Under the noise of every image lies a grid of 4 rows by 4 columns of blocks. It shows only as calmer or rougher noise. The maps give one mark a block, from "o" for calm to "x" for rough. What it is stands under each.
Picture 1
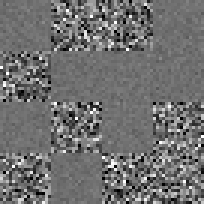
o x x o
x o o o
o x o x
x o x x
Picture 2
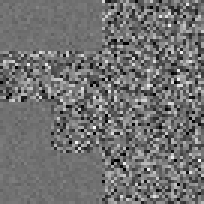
o o x x
x x x x
o x x x
o o x x
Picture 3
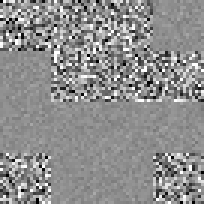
x x x o
o x x x
o o o o
x o o x
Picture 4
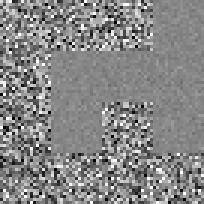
x x x o
x o o o
x o x o
x x x x
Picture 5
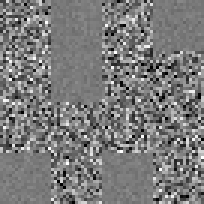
x o x o
x o x x
x x x x
o x o x
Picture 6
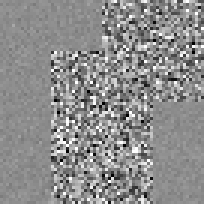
o o x x
o x x x
o x x o
o x x o
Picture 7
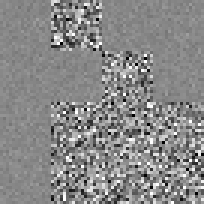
o x o o
o o x o
o x x x
o x x x
